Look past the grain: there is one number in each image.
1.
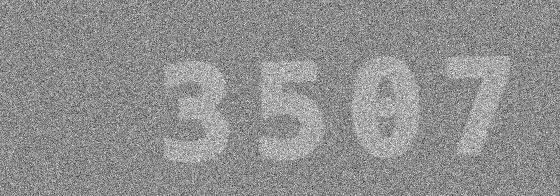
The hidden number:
3507
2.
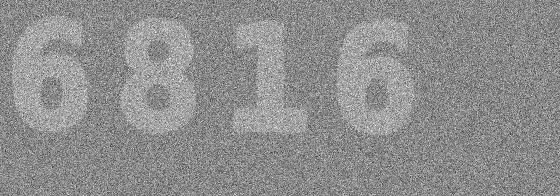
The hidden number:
6816
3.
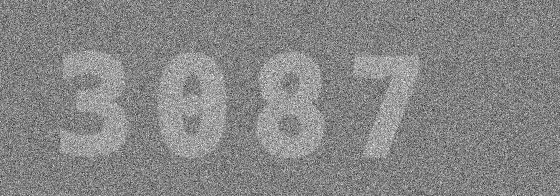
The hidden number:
3087
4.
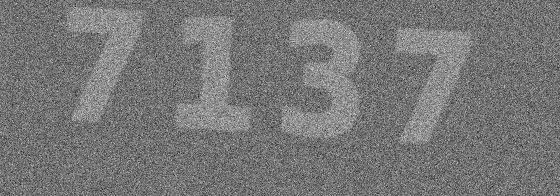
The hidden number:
7137
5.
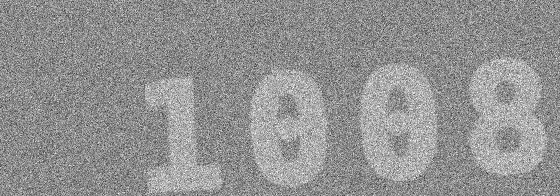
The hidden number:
1008
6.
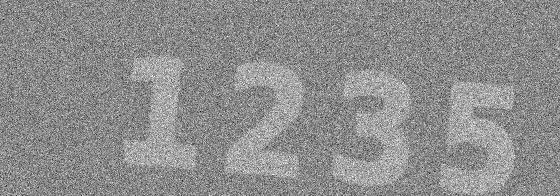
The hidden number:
1235
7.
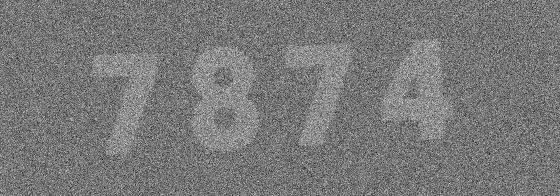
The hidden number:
7874
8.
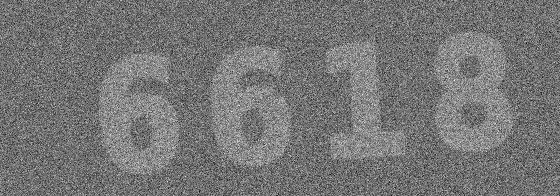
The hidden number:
6618
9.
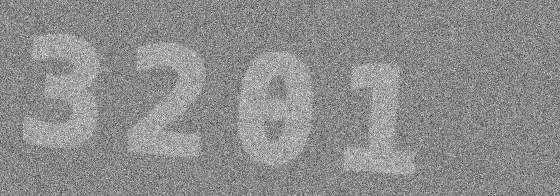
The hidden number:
3201
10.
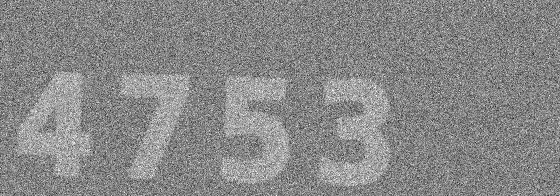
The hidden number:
4753
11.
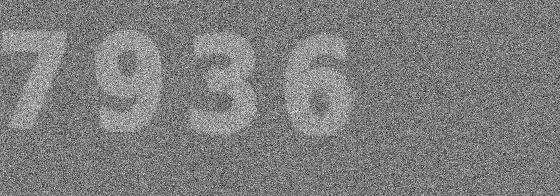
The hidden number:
7936
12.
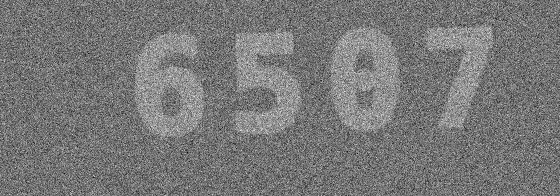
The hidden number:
6507
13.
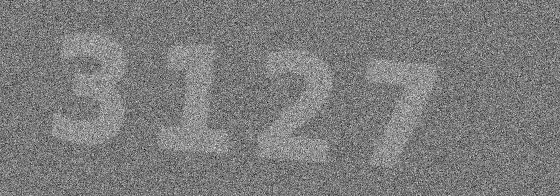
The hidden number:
3127
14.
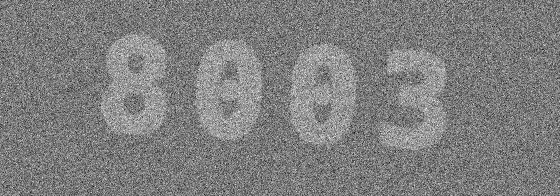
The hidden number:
8003
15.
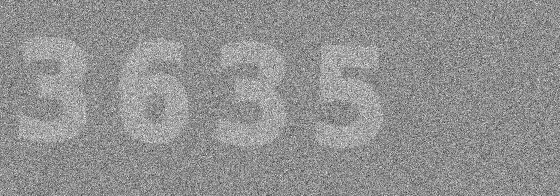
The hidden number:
3635
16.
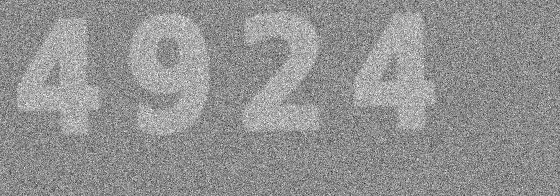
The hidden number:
4924
